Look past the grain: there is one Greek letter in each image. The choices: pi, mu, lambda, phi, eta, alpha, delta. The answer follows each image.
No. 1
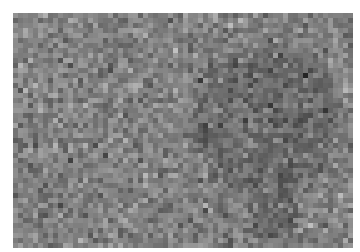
phi
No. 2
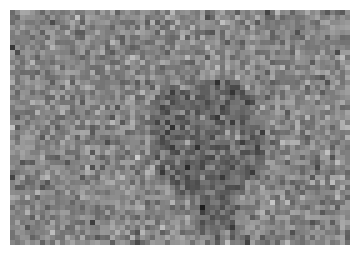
phi
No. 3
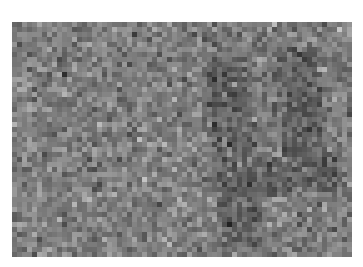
mu
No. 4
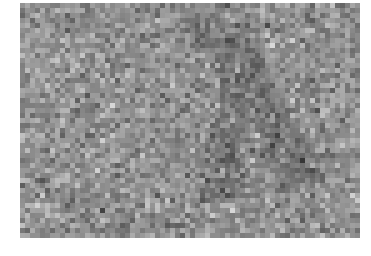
lambda
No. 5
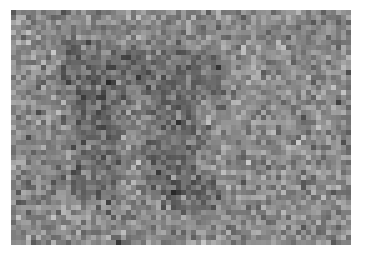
pi
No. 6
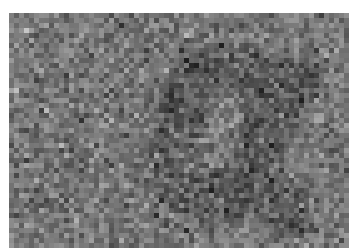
alpha
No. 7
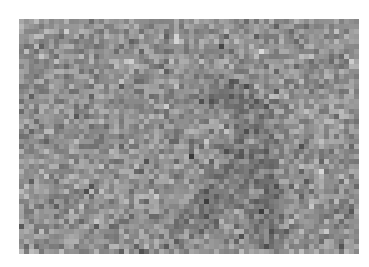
lambda
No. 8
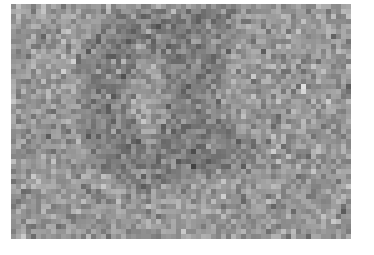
alpha
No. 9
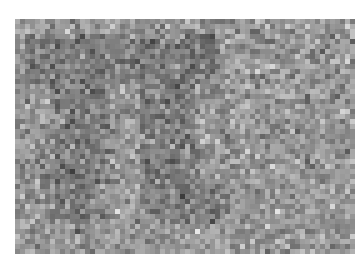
pi
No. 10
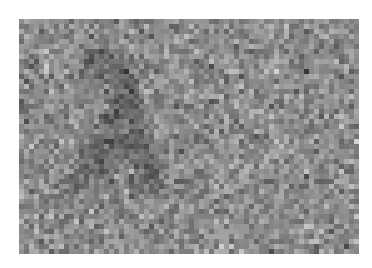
lambda
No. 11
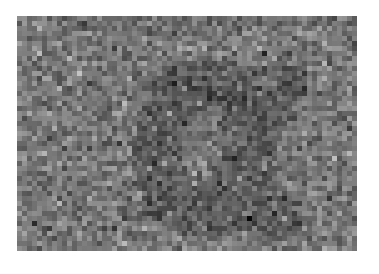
alpha
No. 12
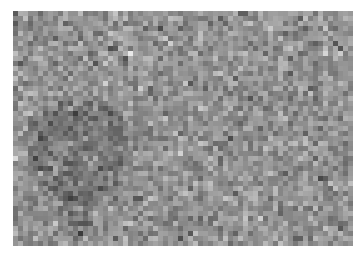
phi
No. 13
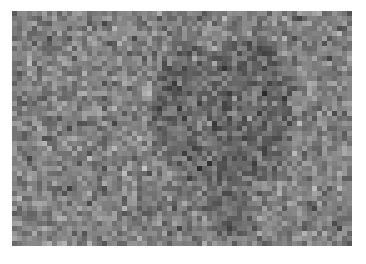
phi
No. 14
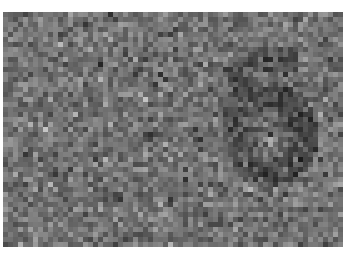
delta
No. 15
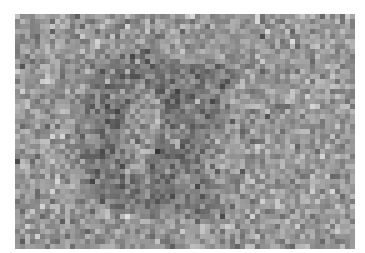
alpha
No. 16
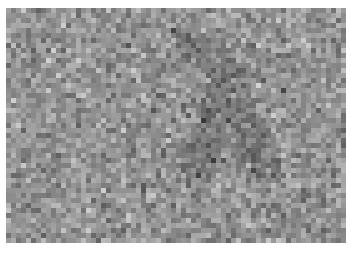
lambda
